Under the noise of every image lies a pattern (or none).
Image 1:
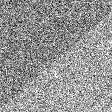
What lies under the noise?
a sharp edge
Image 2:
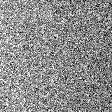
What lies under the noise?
a smooth slope
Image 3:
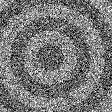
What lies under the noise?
rings round one point
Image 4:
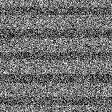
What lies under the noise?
horizontal stripes
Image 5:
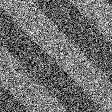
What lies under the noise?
diagonal stripes
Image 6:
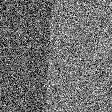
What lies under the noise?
a sharp edge
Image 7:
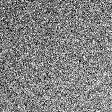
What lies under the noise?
a smooth slope
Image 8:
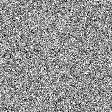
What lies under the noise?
only noise
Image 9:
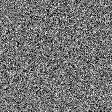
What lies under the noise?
only noise
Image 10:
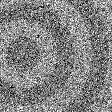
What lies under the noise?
rings round one point
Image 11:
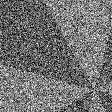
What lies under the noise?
spokes from one point
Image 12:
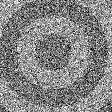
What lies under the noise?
rings round one point
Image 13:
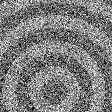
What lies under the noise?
rings round one point
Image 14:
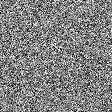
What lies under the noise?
only noise
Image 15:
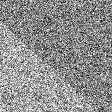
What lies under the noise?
a sharp edge
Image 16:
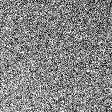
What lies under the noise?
a smooth slope
